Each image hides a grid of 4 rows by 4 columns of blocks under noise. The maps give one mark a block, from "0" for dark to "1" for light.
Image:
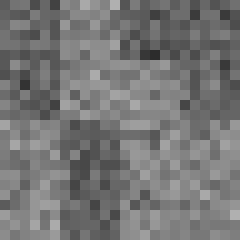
0 1 0 0
0 1 1 0
1 0 1 1
1 0 1 1
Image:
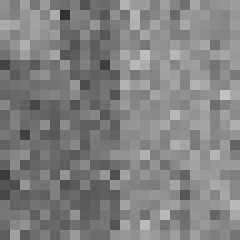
1 0 1 1
0 0 1 1
0 0 1 1
0 0 1 1
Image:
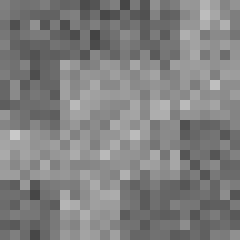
0 0 0 1
0 1 1 1
1 1 1 0
0 1 0 0
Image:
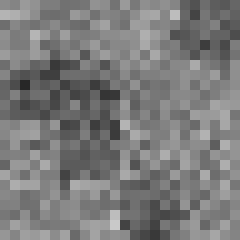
1 1 1 0
0 0 1 1
1 0 1 1
1 1 0 1
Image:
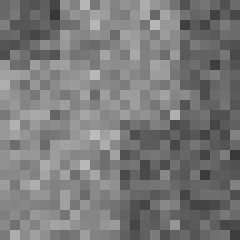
0 1 1 0
1 1 1 0
1 1 0 0
1 1 0 0
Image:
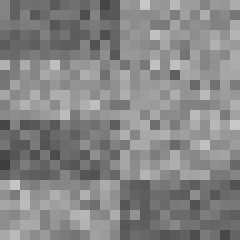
0 0 1 1
1 1 1 1
0 0 1 1
1 1 0 0
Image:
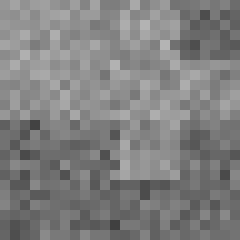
1 1 1 0
1 1 1 1
0 0 1 0
0 0 0 0
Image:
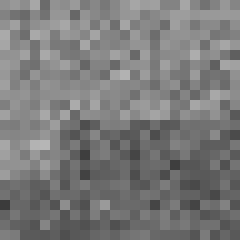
1 1 1 1
1 1 1 1
1 0 0 0
0 0 0 0
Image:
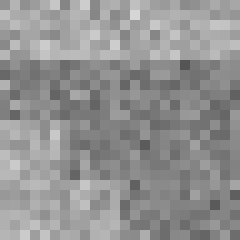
1 1 1 1
0 0 0 0
1 0 0 0
1 1 0 0
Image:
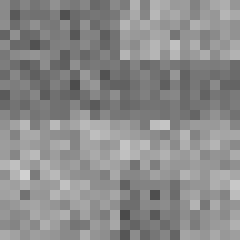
0 0 1 1
0 0 0 0
1 1 1 1
1 1 0 1
